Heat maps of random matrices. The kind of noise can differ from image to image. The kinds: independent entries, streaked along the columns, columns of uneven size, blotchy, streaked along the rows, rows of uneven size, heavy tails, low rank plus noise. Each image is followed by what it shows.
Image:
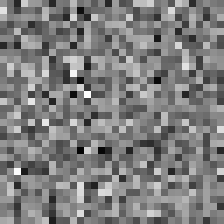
low rank plus noise
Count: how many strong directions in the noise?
three or four
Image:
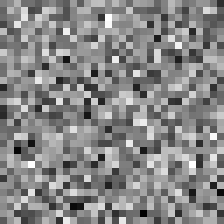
independent entries
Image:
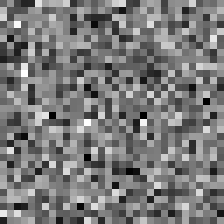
independent entries
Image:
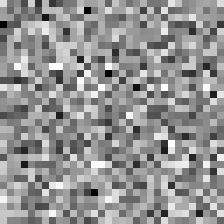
low rank plus noise
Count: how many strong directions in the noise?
five to eight
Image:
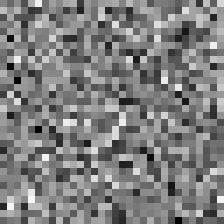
independent entries
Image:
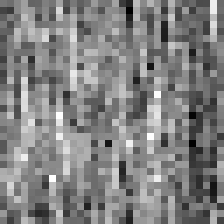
streaked along the columns
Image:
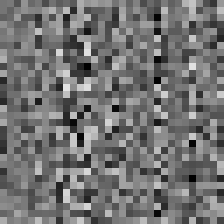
columns of uneven size
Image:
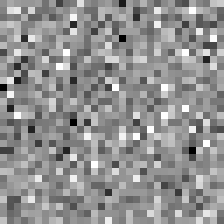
heavy tails
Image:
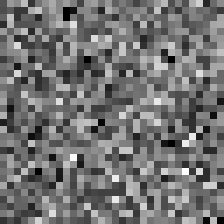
independent entries
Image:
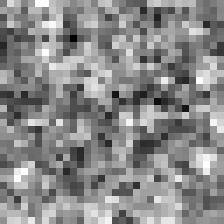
blotchy
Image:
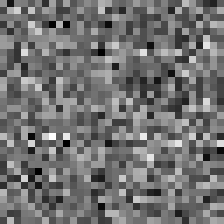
low rank plus noise
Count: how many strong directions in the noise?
three or four
